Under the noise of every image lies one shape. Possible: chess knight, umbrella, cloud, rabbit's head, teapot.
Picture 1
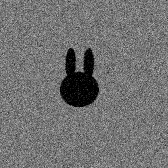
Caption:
dark rabbit's head, centre
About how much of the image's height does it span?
a third
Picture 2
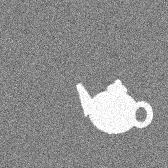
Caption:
light teapot
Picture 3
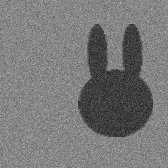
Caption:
dark rabbit's head
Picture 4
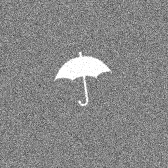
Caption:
light umbrella, centre
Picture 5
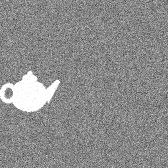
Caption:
light teapot, middle left
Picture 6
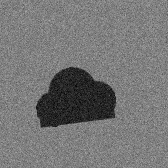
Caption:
dark cloud
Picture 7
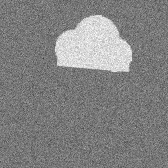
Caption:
light cloud
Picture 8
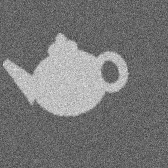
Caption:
light teapot
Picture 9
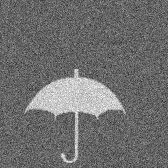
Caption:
light umbrella
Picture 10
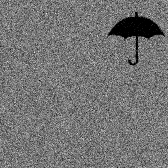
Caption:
dark umbrella, top right
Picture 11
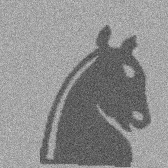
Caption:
dark chess knight
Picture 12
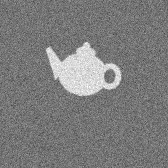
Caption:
light teapot
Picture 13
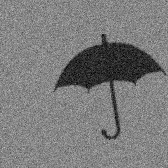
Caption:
dark umbrella
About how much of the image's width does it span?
two thirds
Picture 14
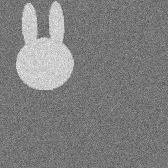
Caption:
light rabbit's head
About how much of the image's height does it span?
half
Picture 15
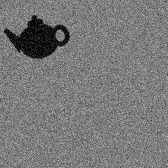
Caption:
dark teapot, top left
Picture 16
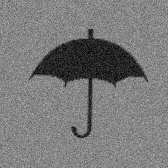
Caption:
dark umbrella
